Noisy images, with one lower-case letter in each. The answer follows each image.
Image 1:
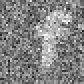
f
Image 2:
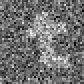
t
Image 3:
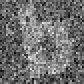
b
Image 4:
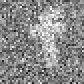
f
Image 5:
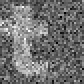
t
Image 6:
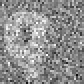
q
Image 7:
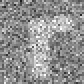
r
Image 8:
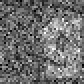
g
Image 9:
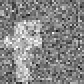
f
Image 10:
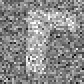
r
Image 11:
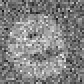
e
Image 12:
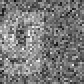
g
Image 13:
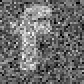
f
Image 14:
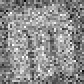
m
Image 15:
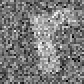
r
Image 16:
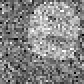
e
